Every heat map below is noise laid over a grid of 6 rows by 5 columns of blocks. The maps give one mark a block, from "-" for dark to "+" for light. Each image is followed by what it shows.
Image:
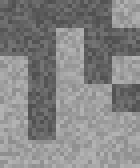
- - - - +
- - + - -
+ - + - +
+ - + + -
+ - + + +
+ + + + +
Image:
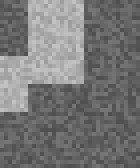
- + + - -
- + + - -
+ + + - -
+ - - - -
- - - - -
- - - - -
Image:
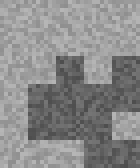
+ + + + +
+ + + + +
+ + - + -
+ - - - -
+ - - - +
+ + + - -
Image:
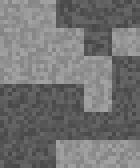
+ + - - -
+ + + - +
+ + + + -
- - - + -
- - - - -
- - + + +
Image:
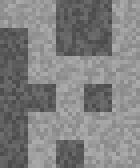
+ + - - +
- + - - +
- + + + +
- - + - +
- + + + +
- + - + +
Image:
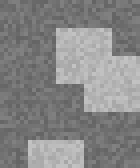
- - - - -
- - + + -
- - + + +
- - - + +
- - - - -
- + + - -
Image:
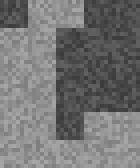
- + + - -
+ + - - -
+ + - - -
+ + - - -
+ + - + +
+ + + + +
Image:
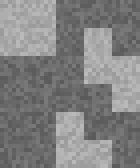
+ + - - -
+ + - + -
- - - + +
- - - - +
- - + - -
- - + + -
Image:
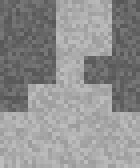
- - + + -
- - + + -
- - + - -
- + + + -
+ + + + +
+ + + + +
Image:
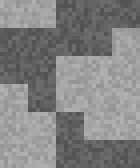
+ + - - -
- - - - +
- - + + +
+ - + + +
+ + - + +
+ + - - -
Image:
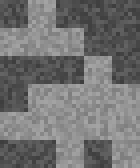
- + - - -
+ + + - -
- - - + -
- + + + +
+ + + + +
- - + - +
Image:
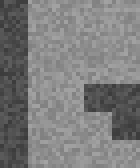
- + + + +
- + + + +
- + + + +
- + + - -
- + + + -
- + + + +
